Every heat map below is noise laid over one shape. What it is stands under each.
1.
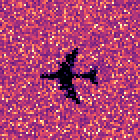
dark airplane, centre
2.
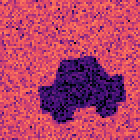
dark car
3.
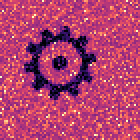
dark gear
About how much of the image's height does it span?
half
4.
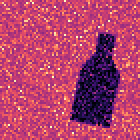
dark bottle
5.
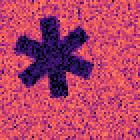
dark asterisk
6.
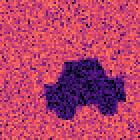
dark car
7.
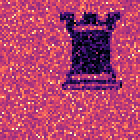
dark chess rook
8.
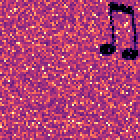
dark pair of musical notes, top right
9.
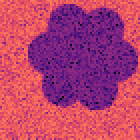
dark flower
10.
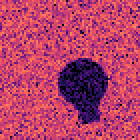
dark light bulb
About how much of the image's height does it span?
half
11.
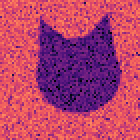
dark cat's head
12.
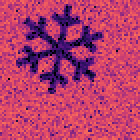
dark snowflake
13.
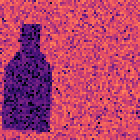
dark bottle
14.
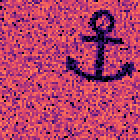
dark anchor
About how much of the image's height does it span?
half
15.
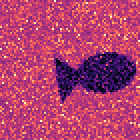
dark fish
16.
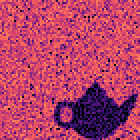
dark teapot
